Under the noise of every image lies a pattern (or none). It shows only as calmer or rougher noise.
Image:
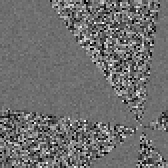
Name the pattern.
spokes from one point
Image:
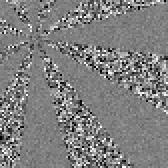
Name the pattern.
spokes from one point
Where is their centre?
top left
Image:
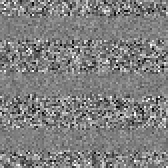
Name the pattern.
horizontal stripes
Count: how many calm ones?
3
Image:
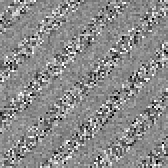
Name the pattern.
diagonal stripes
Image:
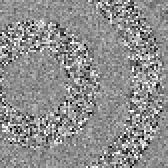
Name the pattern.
rings round one point
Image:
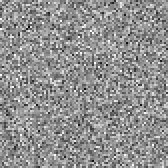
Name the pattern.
only noise
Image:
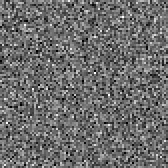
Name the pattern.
only noise
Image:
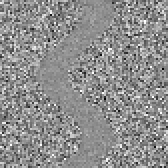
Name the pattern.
a wavy band
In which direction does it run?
top to bottom
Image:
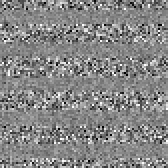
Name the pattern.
horizontal stripes
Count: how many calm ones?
5
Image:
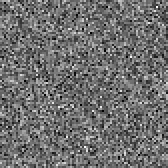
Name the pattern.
only noise
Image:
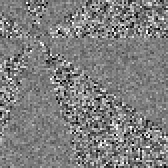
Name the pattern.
spokes from one point
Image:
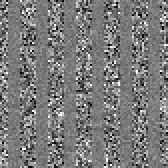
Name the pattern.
vertical stripes
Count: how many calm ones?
6
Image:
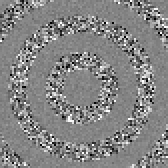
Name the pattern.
rings round one point
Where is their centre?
centre
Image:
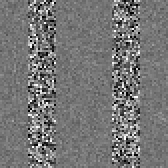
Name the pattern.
vertical stripes
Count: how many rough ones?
2
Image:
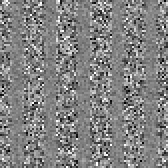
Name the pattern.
vertical stripes
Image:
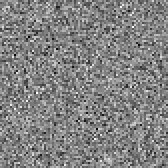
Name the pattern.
only noise
